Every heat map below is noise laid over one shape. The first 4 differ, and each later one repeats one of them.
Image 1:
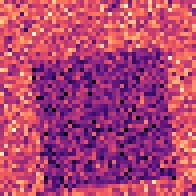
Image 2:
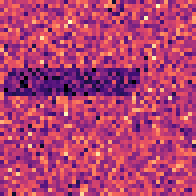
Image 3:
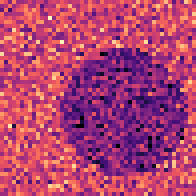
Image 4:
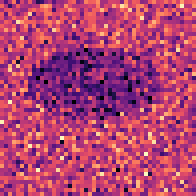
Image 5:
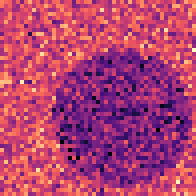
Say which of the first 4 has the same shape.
3
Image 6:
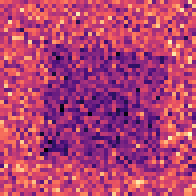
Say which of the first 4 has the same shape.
1
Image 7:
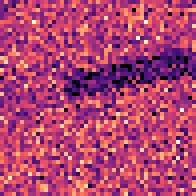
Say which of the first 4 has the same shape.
2
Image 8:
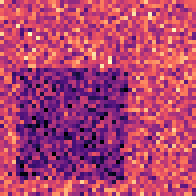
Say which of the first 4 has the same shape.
1
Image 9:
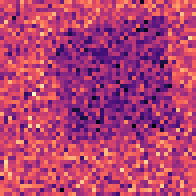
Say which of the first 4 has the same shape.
1
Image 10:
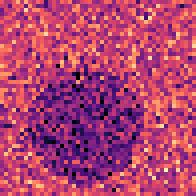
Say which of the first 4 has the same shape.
3
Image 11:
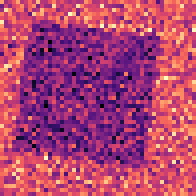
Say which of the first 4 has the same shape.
1
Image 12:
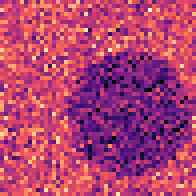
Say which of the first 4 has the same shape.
3
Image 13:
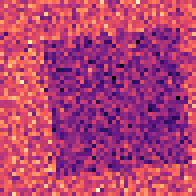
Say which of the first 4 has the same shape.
1
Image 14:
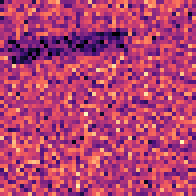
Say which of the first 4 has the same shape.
2
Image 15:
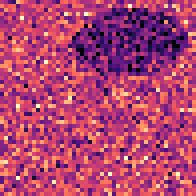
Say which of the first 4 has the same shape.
4
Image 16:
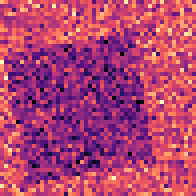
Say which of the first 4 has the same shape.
1
